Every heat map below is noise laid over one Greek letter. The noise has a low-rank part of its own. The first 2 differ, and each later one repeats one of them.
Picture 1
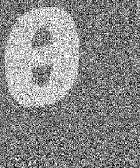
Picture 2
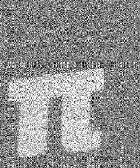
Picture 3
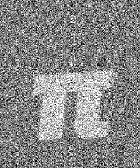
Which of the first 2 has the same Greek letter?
2
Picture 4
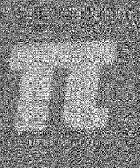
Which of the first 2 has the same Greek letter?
2
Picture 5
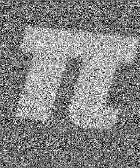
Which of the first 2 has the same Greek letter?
2
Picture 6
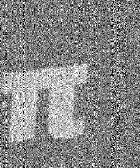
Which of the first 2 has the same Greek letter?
2
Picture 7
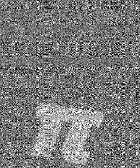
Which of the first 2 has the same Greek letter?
2
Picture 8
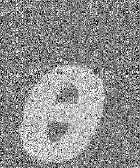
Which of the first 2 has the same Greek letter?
1
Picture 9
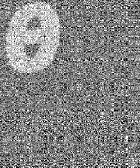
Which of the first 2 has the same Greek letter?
1
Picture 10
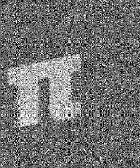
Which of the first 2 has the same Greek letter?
2
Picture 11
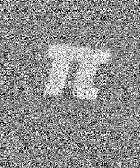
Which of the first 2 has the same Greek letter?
2
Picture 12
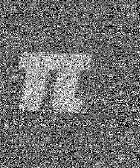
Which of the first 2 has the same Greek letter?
2
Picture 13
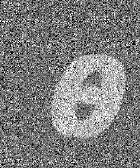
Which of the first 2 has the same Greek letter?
1
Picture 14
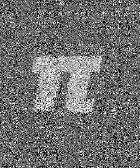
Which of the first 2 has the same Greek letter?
2
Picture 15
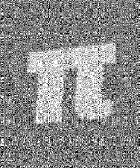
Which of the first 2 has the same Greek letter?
2
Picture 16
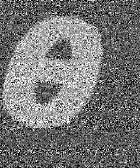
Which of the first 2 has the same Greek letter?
1
